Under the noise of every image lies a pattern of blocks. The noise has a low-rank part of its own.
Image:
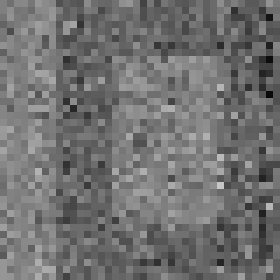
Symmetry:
top and bottom mirror each other
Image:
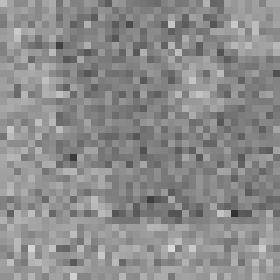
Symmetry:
mirrored about the diagonal from the bottom left
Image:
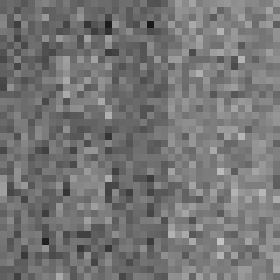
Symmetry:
top and bottom mirror each other
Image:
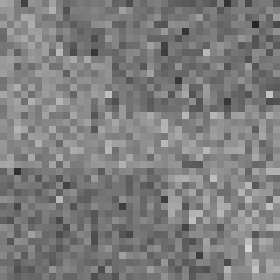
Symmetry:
the same after a half turn
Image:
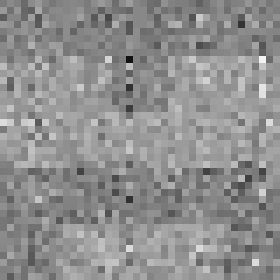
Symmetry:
left and right mirror each other
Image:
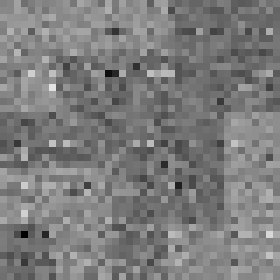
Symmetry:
mirrored about the diagonal from the bottom left
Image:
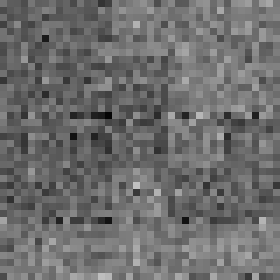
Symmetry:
no symmetry
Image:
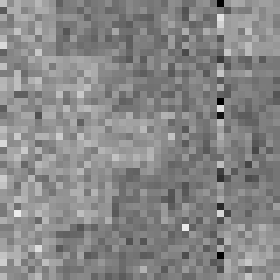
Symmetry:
top and bottom mirror each other
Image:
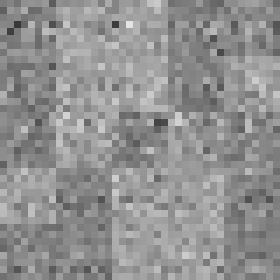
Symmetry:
the same after a half turn
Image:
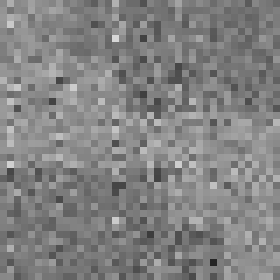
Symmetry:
the same after a half turn
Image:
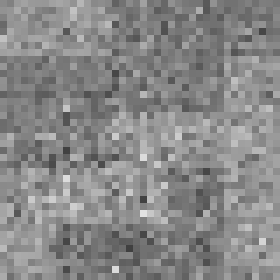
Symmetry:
no symmetry
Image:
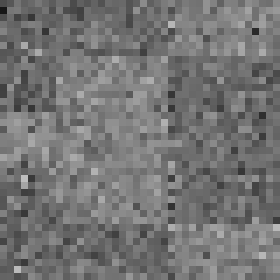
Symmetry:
top and bottom mirror each other
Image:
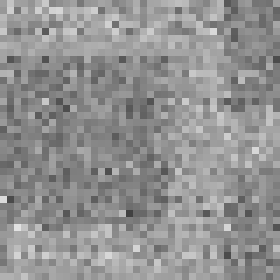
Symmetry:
top and bottom mirror each other
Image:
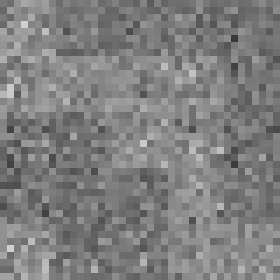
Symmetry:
mirrored about the diagonal from the bottom left
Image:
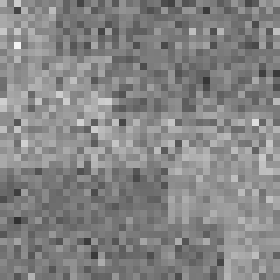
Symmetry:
the same after a half turn
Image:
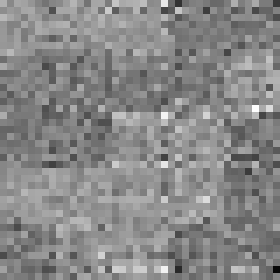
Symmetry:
no symmetry
